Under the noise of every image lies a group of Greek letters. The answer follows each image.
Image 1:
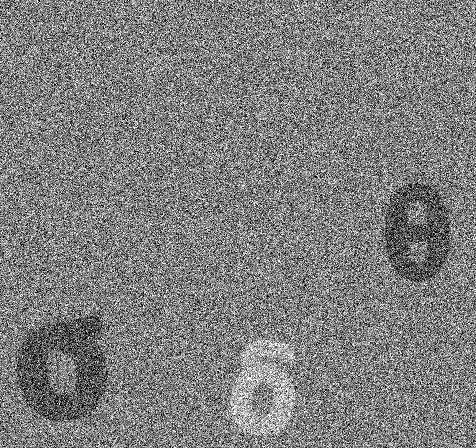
middle right: dark theta; bottom left: dark sigma; bottom middle: light delta
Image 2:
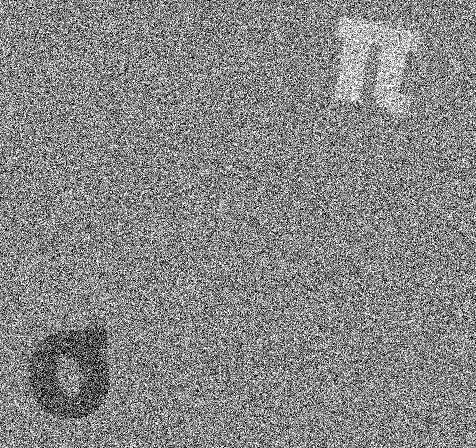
top right: light pi; bottom left: dark sigma
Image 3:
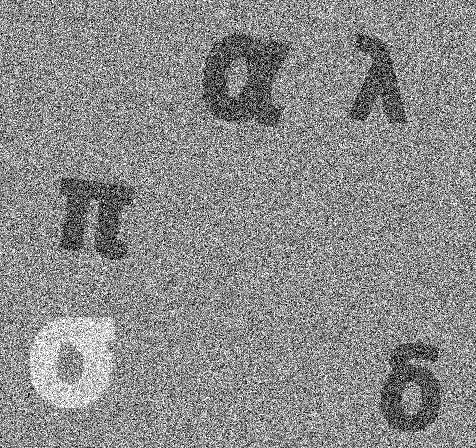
top middle: dark alpha; top right: dark lambda; middle left: dark pi; bottom left: light sigma; bottom right: dark delta
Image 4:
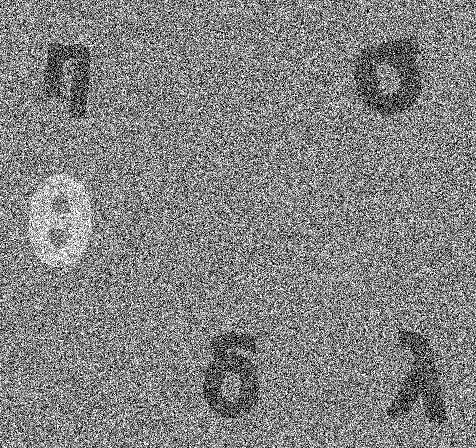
top left: dark eta; top right: dark sigma; middle left: light theta; bottom middle: dark delta; bottom right: dark lambda
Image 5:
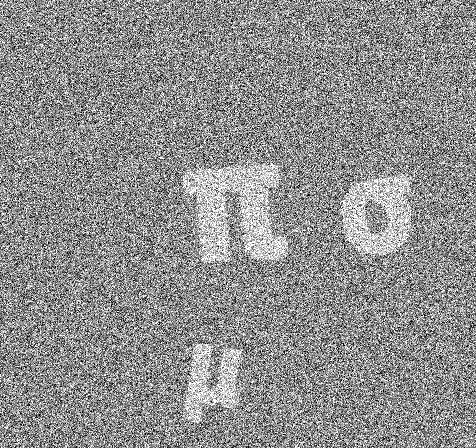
centre: light pi; middle right: light sigma; bottom middle: light mu
